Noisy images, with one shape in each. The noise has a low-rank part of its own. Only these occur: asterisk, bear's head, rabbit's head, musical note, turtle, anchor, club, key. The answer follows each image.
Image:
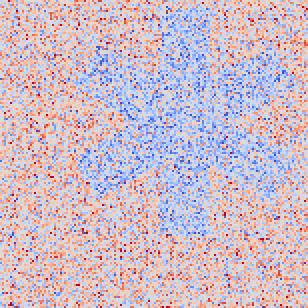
asterisk
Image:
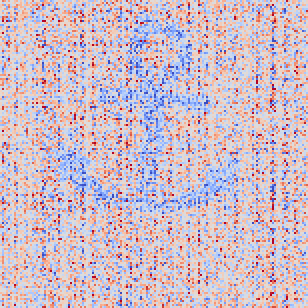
anchor
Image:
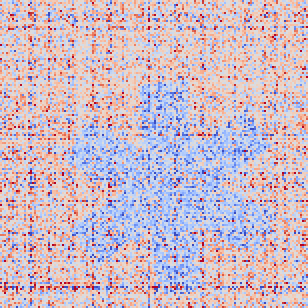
asterisk
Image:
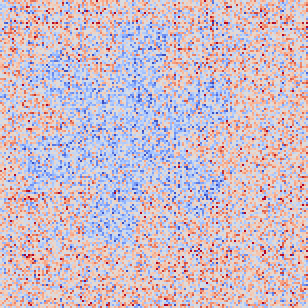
asterisk
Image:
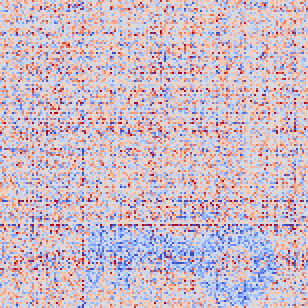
key
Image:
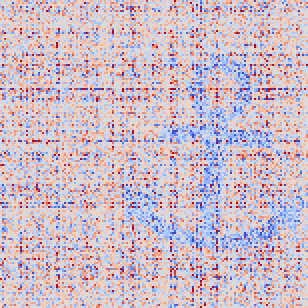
anchor
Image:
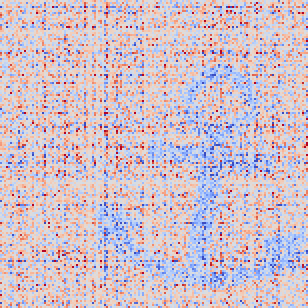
anchor
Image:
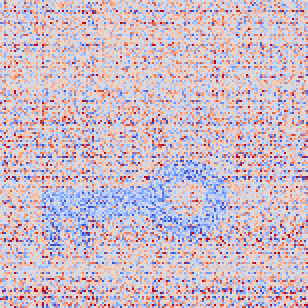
key
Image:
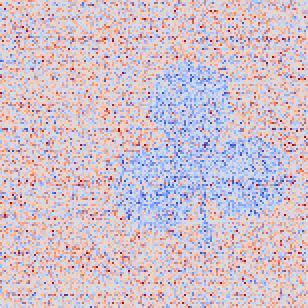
club
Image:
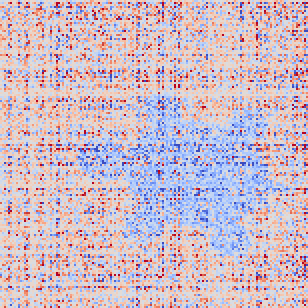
turtle
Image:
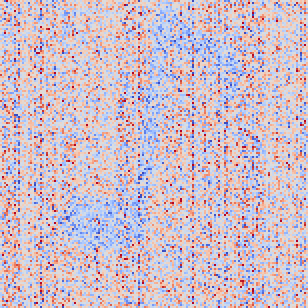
musical note
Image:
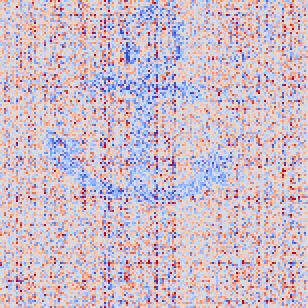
anchor
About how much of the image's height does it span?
two thirds
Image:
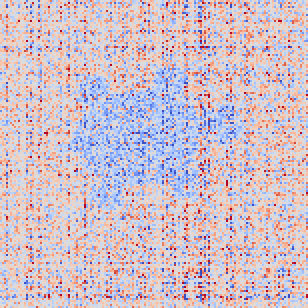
turtle
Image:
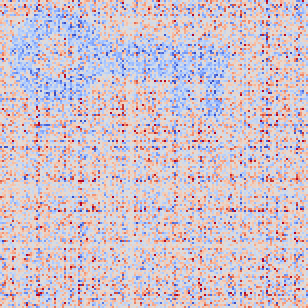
key
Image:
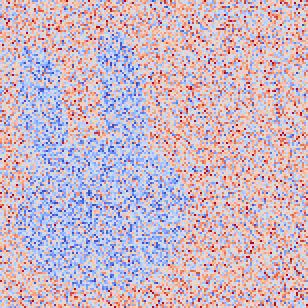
rabbit's head
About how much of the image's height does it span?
nearly all
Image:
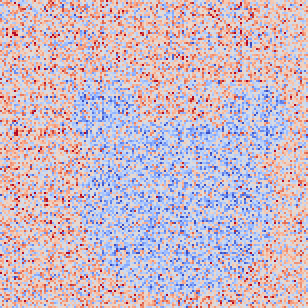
bear's head
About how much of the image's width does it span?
two thirds
